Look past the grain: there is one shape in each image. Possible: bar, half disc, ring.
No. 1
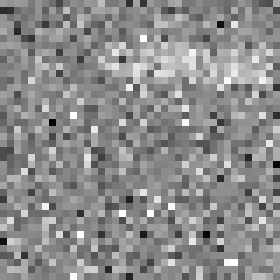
bar
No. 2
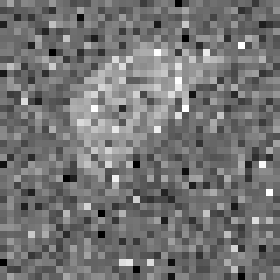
half disc
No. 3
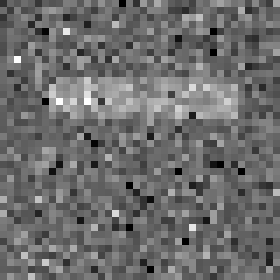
bar
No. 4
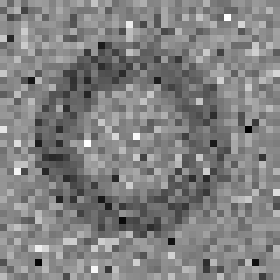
ring
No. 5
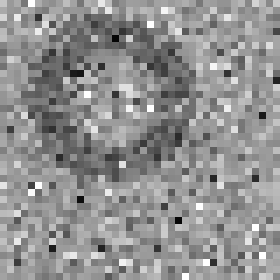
ring
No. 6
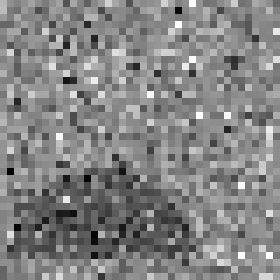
half disc
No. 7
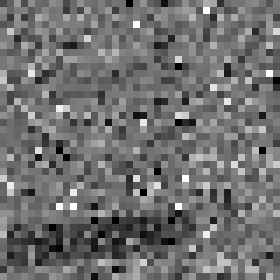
bar
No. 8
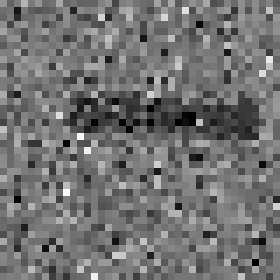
bar
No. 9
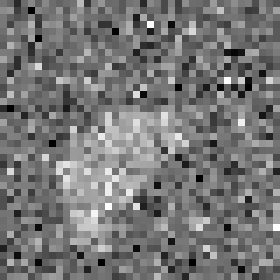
half disc
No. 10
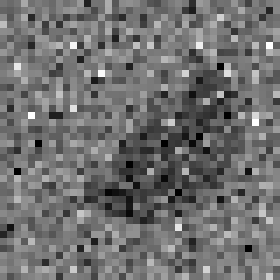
half disc
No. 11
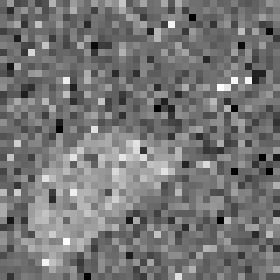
half disc
